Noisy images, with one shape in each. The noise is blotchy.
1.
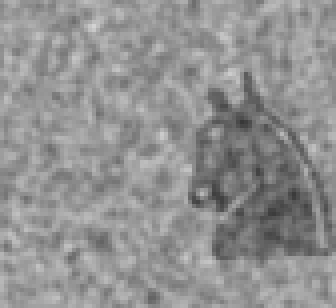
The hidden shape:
chess knight
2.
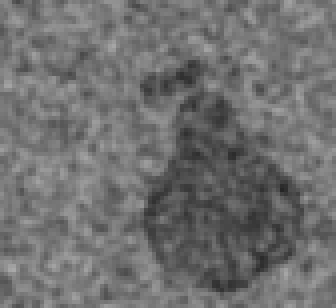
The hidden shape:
pear
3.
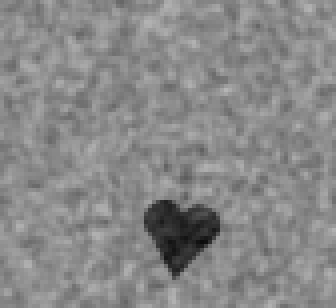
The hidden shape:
heart
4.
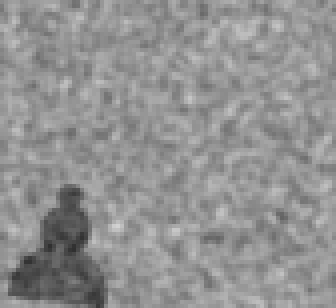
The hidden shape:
chess pawn
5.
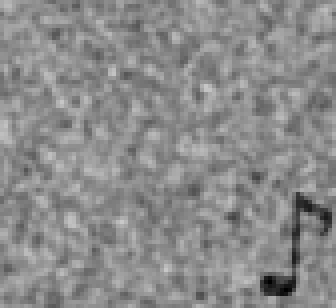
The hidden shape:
musical note
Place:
bottom right
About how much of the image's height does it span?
a third
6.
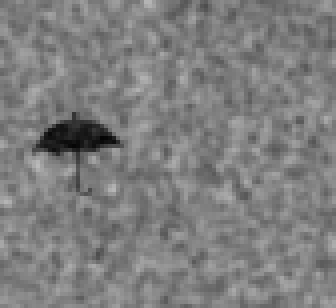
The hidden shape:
umbrella
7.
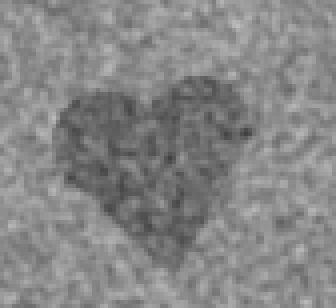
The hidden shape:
heart
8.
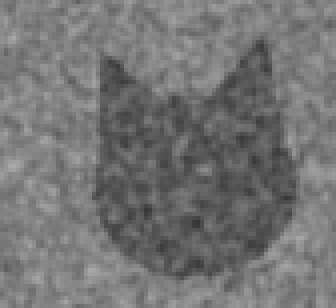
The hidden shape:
cat's head
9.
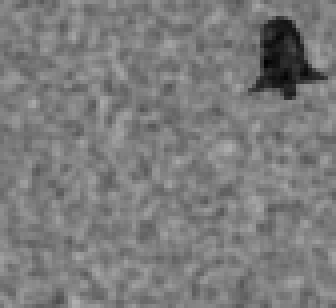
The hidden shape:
bell
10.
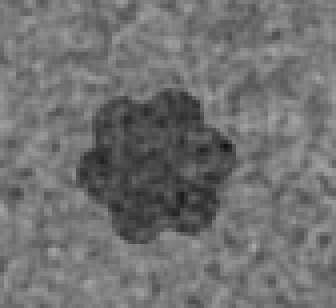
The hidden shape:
flower
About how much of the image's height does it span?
half
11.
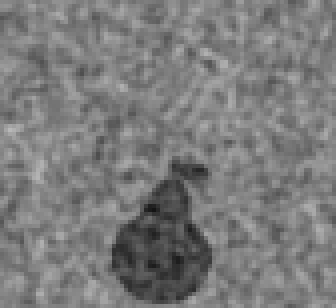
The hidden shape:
pear
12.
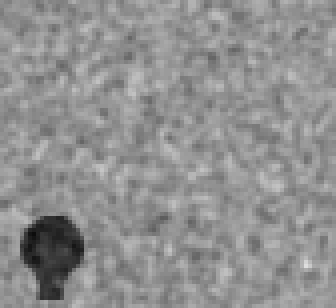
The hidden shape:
light bulb
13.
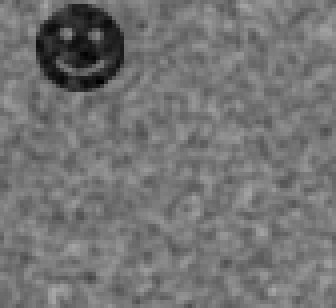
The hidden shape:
smiling face
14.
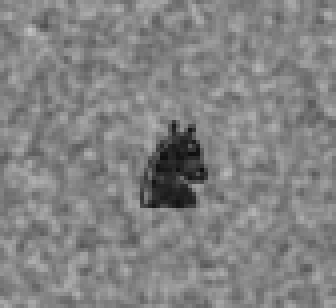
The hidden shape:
chess knight
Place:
centre
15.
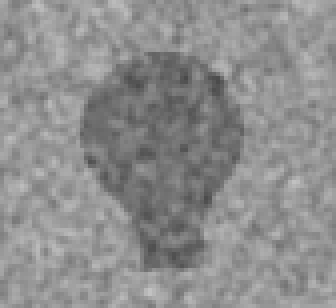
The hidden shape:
light bulb
